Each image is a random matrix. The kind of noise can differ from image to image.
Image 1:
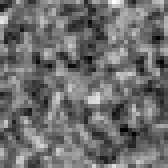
blotchy
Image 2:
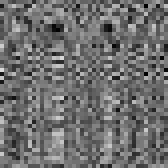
low rank plus noise
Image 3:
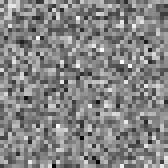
independent entries
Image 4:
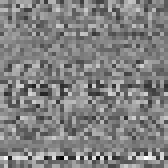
rows of uneven size
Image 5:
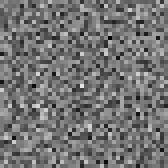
low rank plus noise
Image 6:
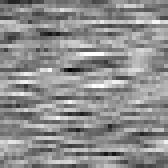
streaked along the rows
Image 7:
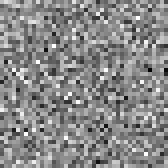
independent entries
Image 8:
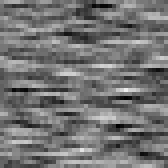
streaked along the rows
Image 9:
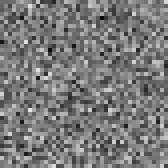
independent entries
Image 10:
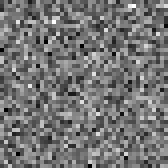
independent entries
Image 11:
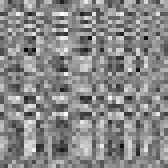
low rank plus noise
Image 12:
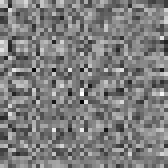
low rank plus noise
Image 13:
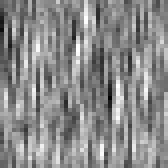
streaked along the columns
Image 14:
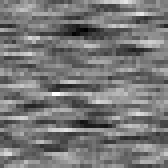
streaked along the rows
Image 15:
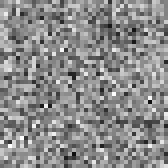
independent entries
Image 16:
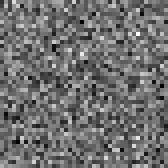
independent entries
